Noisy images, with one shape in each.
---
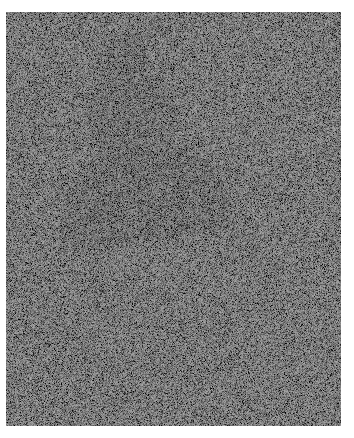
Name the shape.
chess pawn
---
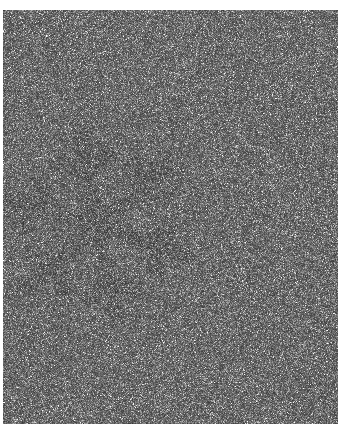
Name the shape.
snowflake
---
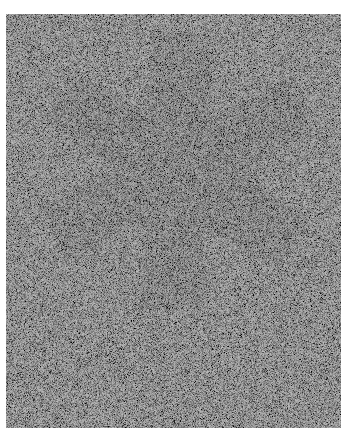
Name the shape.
asterisk
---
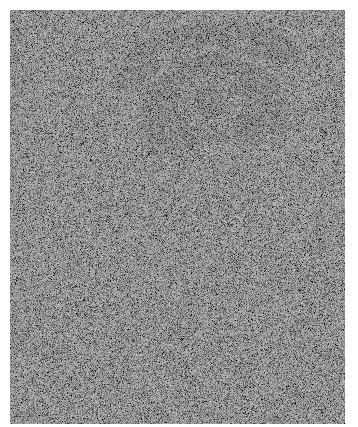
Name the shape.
telephone
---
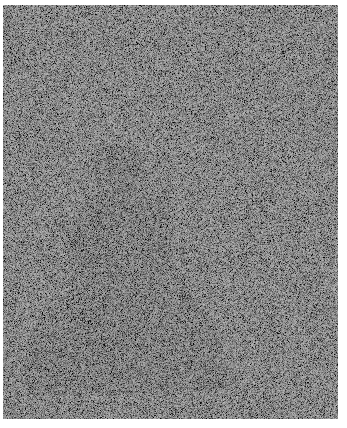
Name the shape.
chess pawn
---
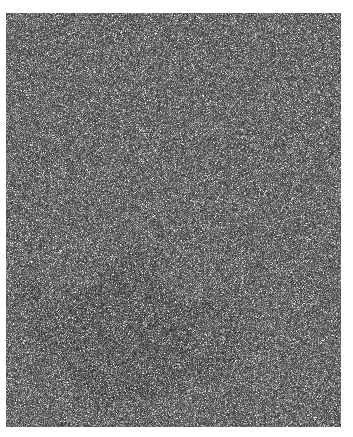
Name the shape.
teapot
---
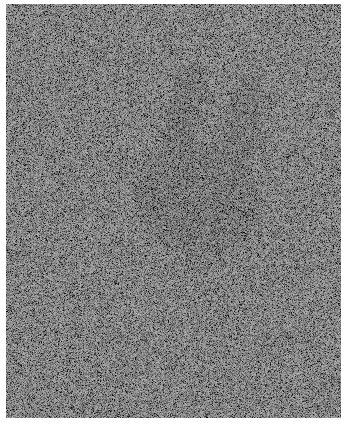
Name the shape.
rabbit's head
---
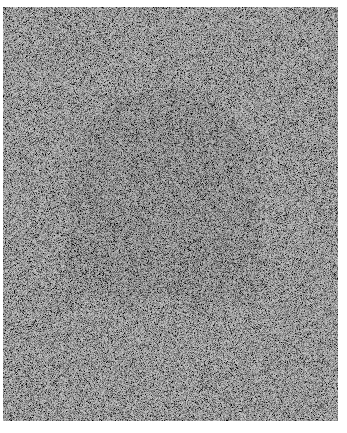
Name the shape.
ghost
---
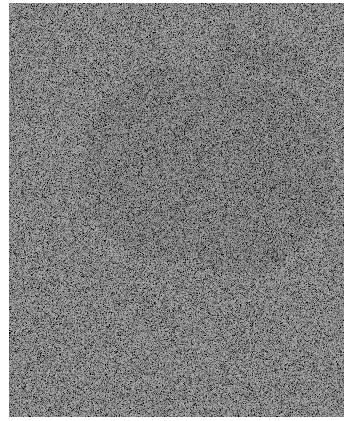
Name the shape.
apple
